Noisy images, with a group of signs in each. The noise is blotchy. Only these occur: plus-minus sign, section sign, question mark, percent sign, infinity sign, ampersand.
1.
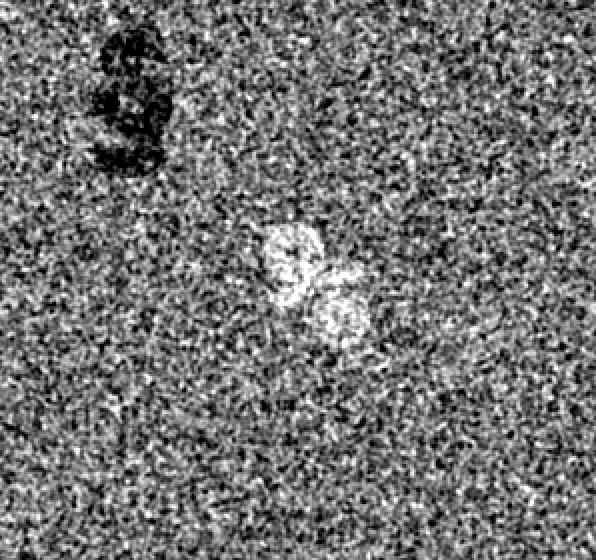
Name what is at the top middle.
nothing
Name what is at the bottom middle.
nothing
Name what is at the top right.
nothing
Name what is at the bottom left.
nothing
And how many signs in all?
2
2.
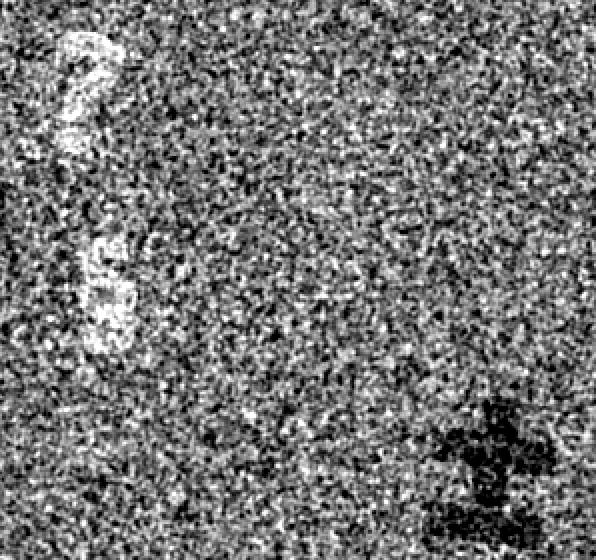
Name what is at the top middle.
nothing
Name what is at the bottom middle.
nothing
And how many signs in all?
3
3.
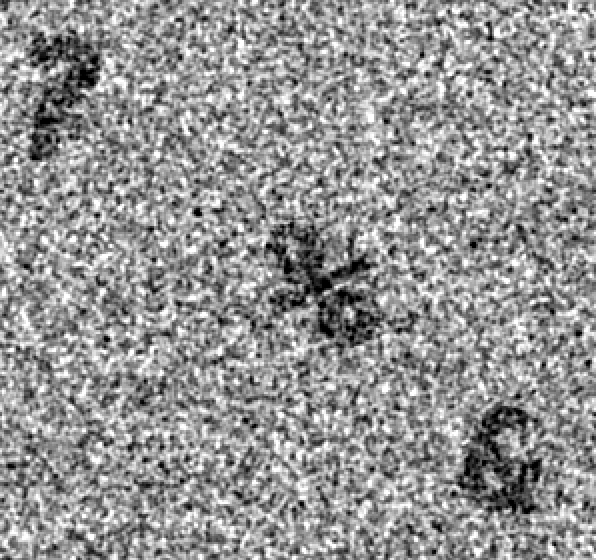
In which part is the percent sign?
centre
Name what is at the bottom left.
nothing
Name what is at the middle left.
nothing
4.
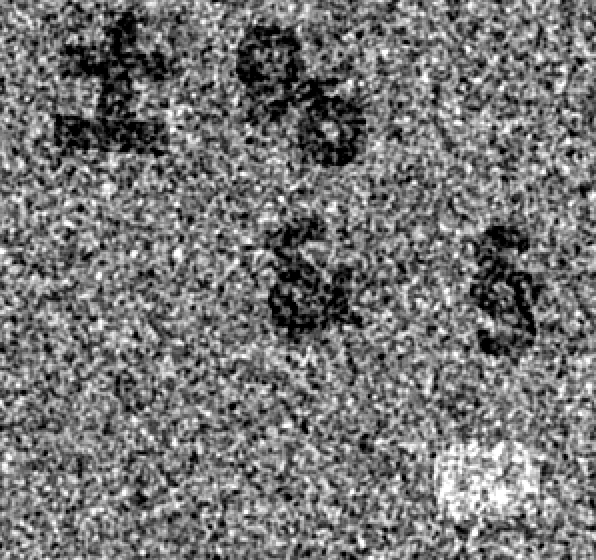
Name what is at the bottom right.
infinity sign
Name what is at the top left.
plus-minus sign
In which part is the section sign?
middle right
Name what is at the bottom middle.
nothing
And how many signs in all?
5
